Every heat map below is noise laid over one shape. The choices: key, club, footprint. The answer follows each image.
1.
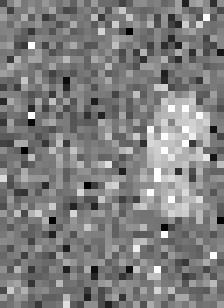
footprint
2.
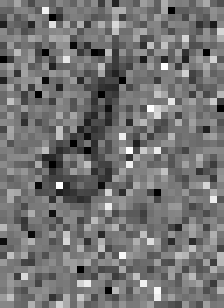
key
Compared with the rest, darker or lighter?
darker
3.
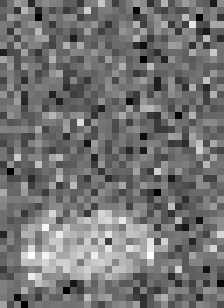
footprint
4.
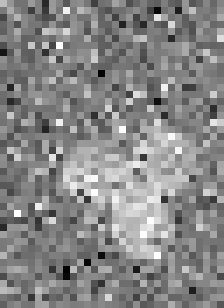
club
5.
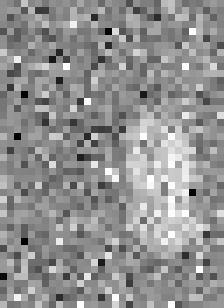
footprint
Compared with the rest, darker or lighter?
lighter
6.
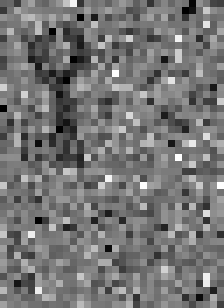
key
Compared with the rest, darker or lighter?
darker
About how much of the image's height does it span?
half
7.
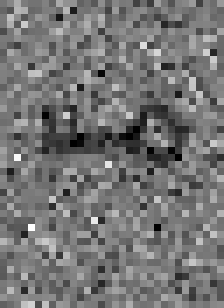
key
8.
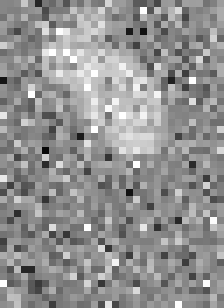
footprint
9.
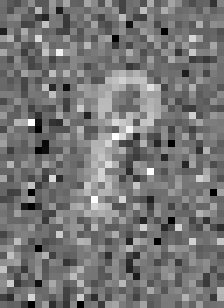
key
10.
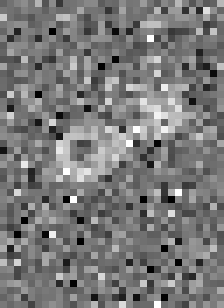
key
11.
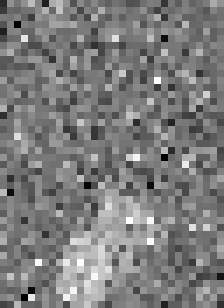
footprint
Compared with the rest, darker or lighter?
lighter
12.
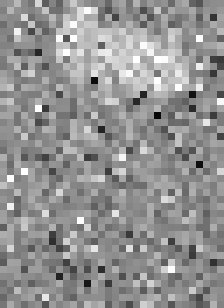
footprint
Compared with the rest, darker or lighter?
lighter
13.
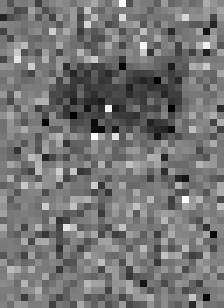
footprint
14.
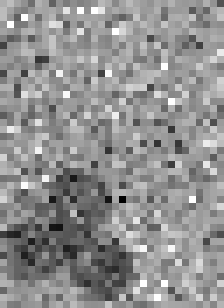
club
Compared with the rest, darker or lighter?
darker
